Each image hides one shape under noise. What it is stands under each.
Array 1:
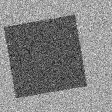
square
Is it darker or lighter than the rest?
darker
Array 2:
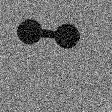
dumbbell
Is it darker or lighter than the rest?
darker
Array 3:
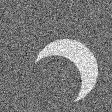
crescent
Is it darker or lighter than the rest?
lighter
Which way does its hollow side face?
down and left
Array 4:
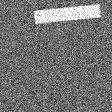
bar
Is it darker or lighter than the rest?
lighter
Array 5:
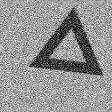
triangle frame
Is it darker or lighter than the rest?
darker
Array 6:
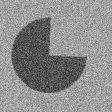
disc with a wedge cut out
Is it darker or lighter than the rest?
darker
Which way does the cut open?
up and right
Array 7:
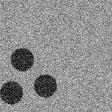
three dots
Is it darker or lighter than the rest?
darker
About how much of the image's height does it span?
half
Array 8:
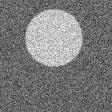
disc
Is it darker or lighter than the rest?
lighter
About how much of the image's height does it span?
half
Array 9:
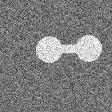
dumbbell
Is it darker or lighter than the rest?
lighter
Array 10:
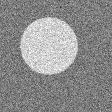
disc
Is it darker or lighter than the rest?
lighter
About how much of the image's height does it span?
half
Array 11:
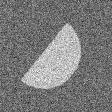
half disc
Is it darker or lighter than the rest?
lighter
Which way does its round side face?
down and right
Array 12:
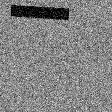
bar
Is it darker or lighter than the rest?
darker
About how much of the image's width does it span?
half
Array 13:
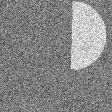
half disc
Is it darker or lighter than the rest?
lighter
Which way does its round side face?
right
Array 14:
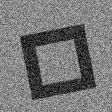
square frame
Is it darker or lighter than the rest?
darker
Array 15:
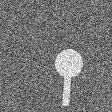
lollipop
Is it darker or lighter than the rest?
lighter
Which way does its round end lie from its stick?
up
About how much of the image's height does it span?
half
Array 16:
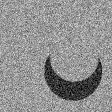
crescent
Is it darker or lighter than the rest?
darker
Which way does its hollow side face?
up
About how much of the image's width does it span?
half
